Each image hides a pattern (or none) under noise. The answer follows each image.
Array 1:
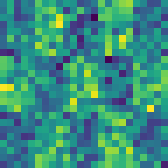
a checkerboard
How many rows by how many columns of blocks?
3 by 5
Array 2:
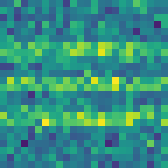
bands of rows
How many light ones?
3
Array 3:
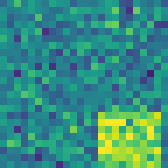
one block
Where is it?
bottom right
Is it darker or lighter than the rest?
lighter
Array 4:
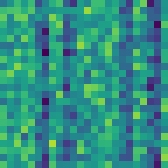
bands of columns
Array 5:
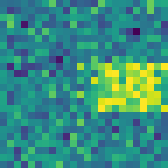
one block
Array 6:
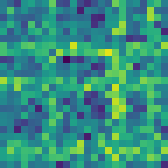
bands of rows crossing bands of columns
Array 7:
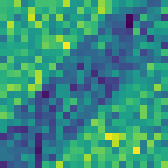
a diagonal band
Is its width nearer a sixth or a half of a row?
a half
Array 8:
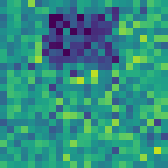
one block
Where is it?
top middle
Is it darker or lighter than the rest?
darker
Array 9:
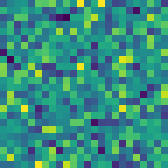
only noise
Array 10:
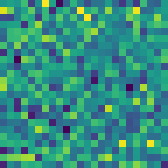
only noise
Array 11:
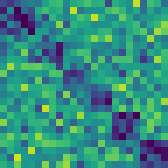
blocks along the diagonal
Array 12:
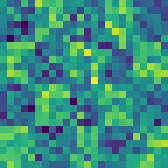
a checkerboard
